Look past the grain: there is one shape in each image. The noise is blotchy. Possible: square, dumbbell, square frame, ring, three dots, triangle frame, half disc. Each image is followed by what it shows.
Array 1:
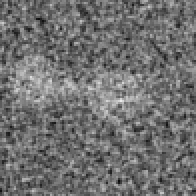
dumbbell
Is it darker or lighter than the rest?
lighter
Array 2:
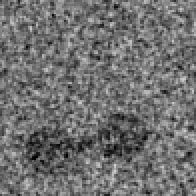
dumbbell
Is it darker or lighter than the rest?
darker
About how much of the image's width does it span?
two thirds
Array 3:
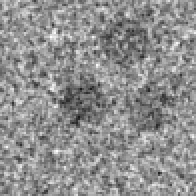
three dots
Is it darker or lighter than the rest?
darker
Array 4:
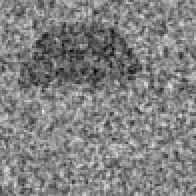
half disc
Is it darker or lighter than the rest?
darker
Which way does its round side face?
up
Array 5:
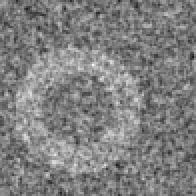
ring
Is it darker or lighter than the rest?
lighter
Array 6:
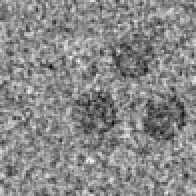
three dots
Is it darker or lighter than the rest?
darker
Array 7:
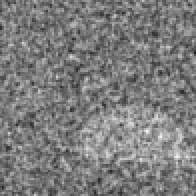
half disc
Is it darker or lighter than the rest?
lighter
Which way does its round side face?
up
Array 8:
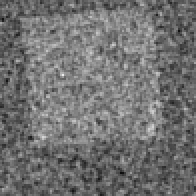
square
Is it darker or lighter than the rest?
lighter
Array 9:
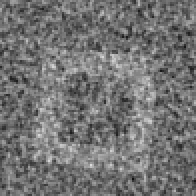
square frame
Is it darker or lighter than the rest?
lighter
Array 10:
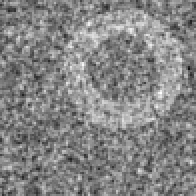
ring
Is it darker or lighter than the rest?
lighter
